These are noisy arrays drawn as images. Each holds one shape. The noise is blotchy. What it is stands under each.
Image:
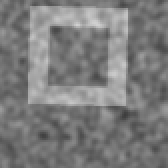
square frame
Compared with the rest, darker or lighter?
lighter
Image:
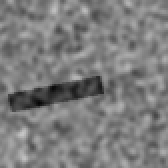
bar
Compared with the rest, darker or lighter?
darker
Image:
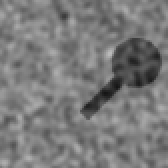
lollipop
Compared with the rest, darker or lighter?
darker
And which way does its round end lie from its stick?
up and right
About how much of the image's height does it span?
half
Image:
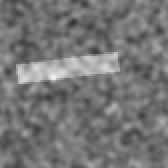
bar
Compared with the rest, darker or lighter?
lighter
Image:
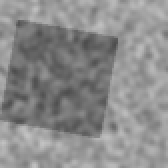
square
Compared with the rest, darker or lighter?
darker
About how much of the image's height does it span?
two thirds
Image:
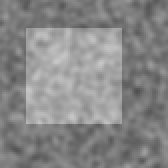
square
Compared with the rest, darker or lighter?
lighter
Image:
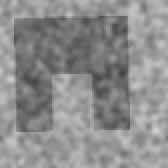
square with a notch
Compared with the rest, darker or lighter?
darker
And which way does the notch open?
down
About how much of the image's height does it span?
two thirds
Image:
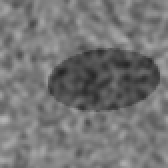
ellipse
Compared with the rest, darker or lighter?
darker
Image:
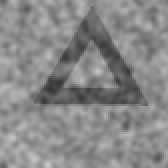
triangle frame
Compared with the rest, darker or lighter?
darker
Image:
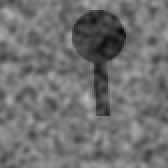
lollipop
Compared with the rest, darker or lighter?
darker
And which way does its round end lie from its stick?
up
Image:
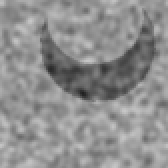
crescent
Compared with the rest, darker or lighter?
darker
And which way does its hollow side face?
up
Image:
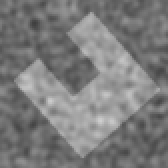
square with a notch
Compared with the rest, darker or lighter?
lighter
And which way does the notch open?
up and left
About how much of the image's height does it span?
nearly all
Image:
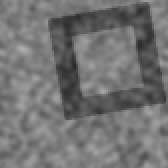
square frame
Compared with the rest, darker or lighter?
darker
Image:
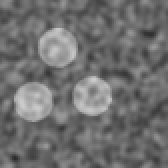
three dots
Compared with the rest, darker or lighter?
lighter
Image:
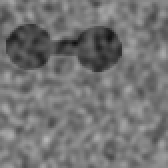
dumbbell
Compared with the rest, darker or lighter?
darker
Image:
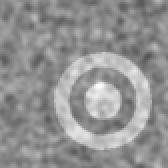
bullseye
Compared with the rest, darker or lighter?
lighter
